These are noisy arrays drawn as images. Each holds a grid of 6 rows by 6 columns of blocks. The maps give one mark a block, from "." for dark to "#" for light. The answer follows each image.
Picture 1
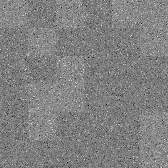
#.#.##
.#...#
..#...
.##...
.#...#
.....#
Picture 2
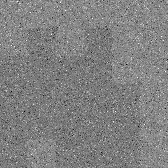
######
#.#.##
....##
.....#
.....#
.#...#
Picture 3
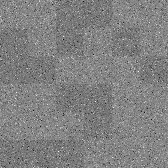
##..##
.#.#.#
..###.
##..##
###.##
...###
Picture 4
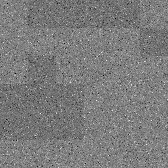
#....#
#####.
#.####
...###
...###
######
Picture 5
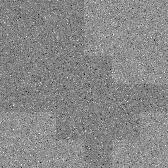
...###
...###
....##
......
##...#
###.##
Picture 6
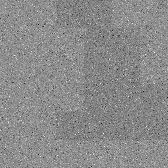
##..##
###..#
###..#
###...
##....
######
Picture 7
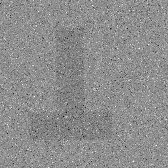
######
##.###
##.###
##.###
#...##
######
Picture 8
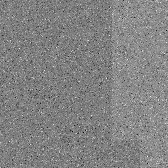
....##
....##
....##
....##
....##
.....#
